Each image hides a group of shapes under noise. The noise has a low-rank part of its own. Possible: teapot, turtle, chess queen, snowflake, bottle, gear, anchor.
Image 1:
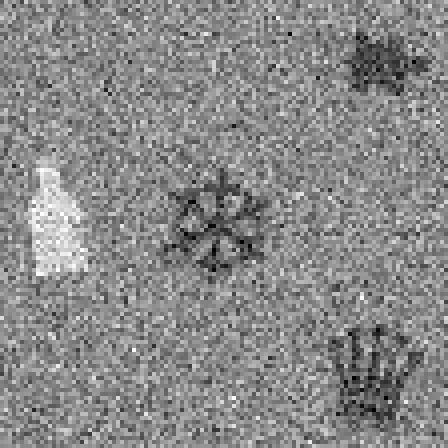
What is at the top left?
nothing
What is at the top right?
turtle
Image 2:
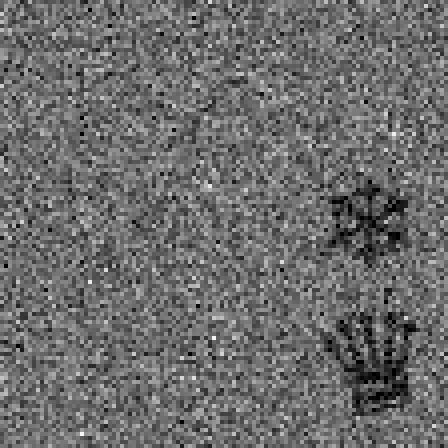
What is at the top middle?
nothing
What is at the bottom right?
chess queen
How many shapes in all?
2
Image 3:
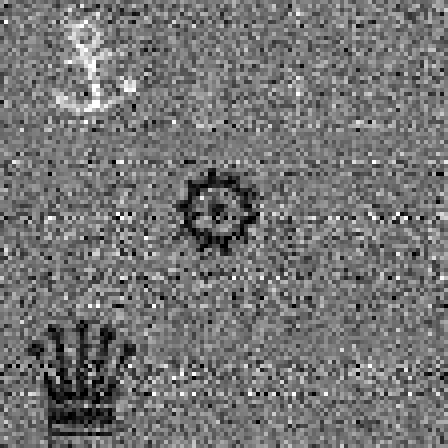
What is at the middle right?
nothing
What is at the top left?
anchor
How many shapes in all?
3
